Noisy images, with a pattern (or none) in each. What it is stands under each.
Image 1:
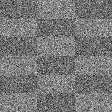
a checkerboard
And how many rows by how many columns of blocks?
6 by 3
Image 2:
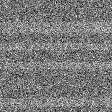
bands of rows
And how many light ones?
4
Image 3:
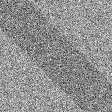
a diagonal band
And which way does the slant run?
top left to bottom right
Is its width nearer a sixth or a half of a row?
a half
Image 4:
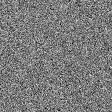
only noise
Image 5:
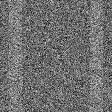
bands of columns
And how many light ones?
2
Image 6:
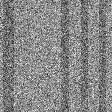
bands of columns
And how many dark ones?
4
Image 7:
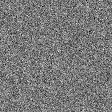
only noise
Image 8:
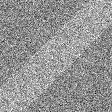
a diagonal band
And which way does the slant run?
bottom left to top right
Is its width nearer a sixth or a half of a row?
a half
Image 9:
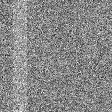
one band of columns
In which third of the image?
left
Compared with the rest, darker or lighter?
lighter
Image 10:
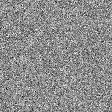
only noise
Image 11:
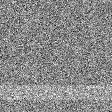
one band of rows
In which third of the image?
bottom
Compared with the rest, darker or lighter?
lighter
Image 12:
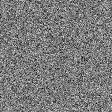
only noise
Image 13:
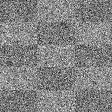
a checkerboard
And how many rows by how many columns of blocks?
5 by 3
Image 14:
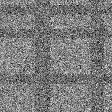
bands of rows crossing bands of columns
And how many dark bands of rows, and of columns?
3 and 2
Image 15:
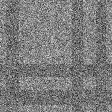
bands of rows crossing bands of columns
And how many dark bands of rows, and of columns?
2 and 3
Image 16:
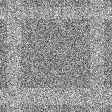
bands of rows crossing bands of columns
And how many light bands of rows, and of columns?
2 and 2
